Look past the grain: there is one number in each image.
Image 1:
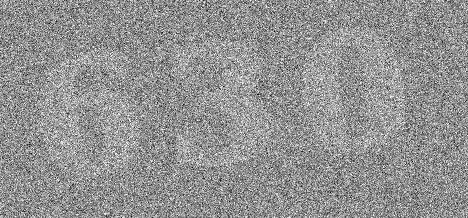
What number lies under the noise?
630
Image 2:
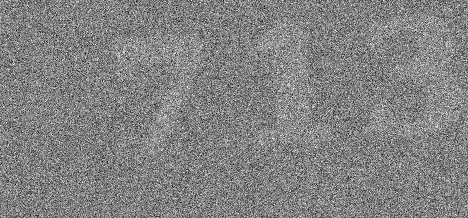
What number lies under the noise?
713
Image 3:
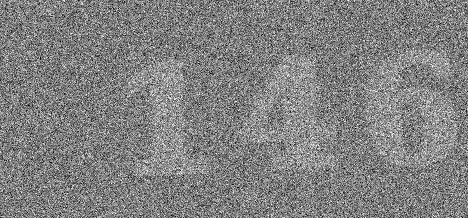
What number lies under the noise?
146
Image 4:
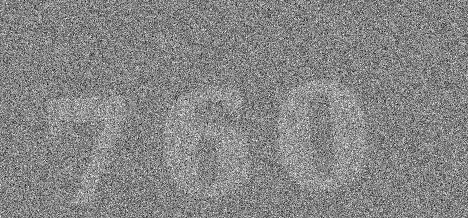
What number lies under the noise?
760
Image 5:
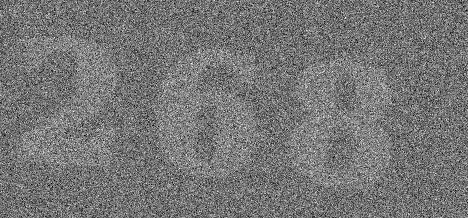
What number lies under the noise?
268
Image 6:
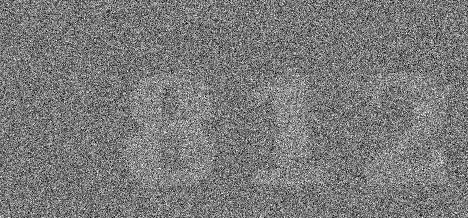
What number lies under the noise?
812
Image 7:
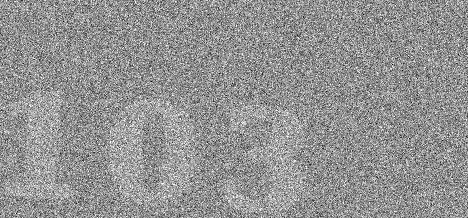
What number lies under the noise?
103
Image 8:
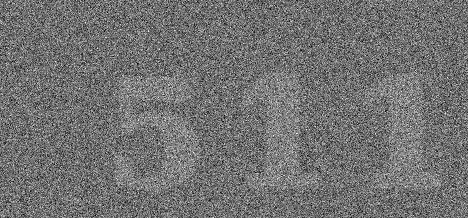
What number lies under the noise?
511
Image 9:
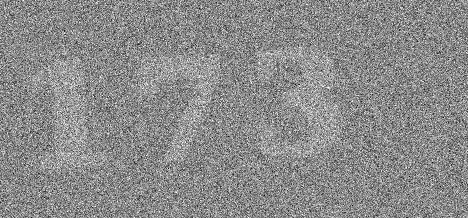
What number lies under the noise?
173
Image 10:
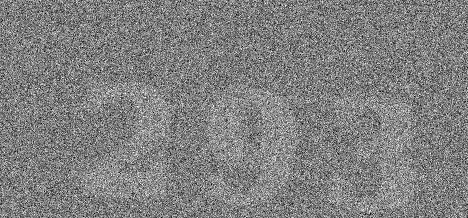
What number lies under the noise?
293
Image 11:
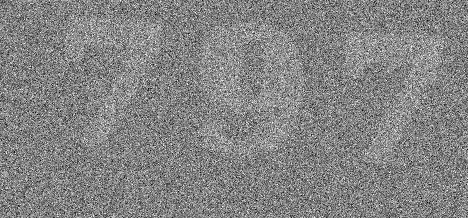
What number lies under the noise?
797
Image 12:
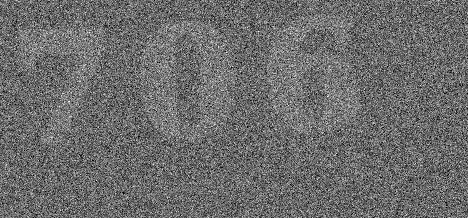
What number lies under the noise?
706
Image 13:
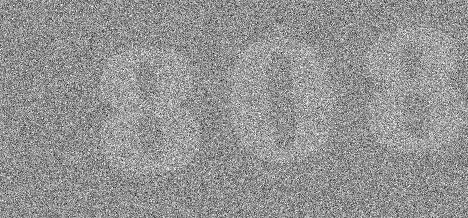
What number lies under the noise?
808
